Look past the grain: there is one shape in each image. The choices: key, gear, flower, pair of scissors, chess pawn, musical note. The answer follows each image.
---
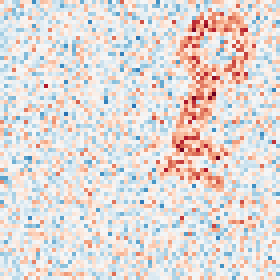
key
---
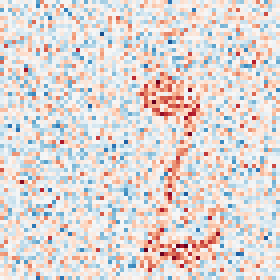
musical note
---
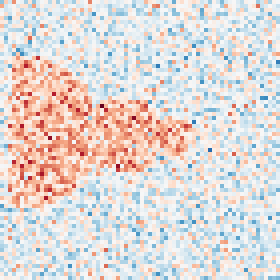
chess pawn
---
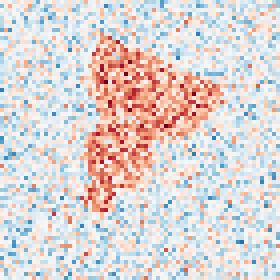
chess pawn
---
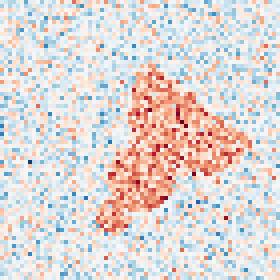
chess pawn
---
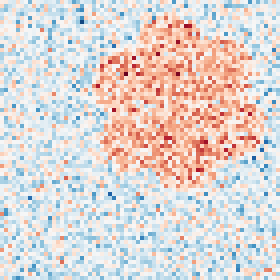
flower
